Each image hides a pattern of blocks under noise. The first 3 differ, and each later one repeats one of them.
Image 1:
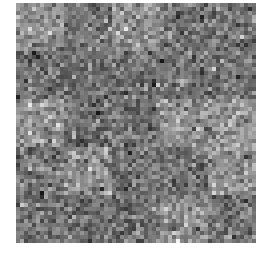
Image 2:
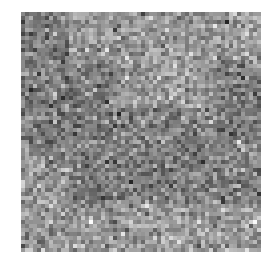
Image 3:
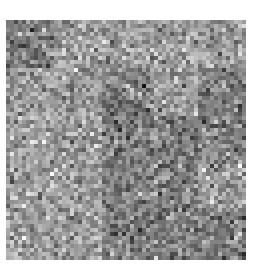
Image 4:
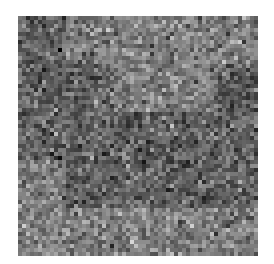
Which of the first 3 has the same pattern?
2
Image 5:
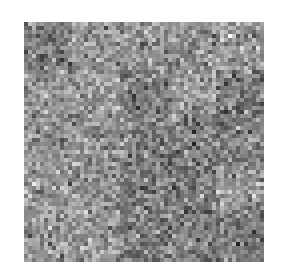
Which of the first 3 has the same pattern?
3
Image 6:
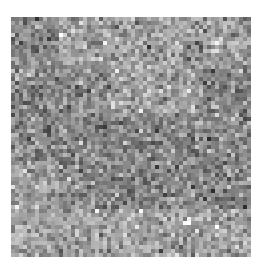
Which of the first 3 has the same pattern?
2
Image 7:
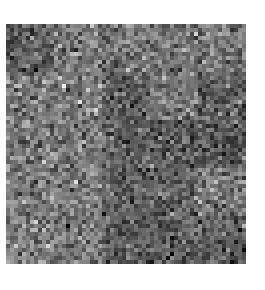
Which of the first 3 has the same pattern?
3
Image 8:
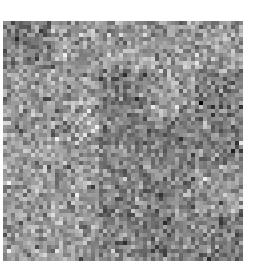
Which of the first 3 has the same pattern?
3
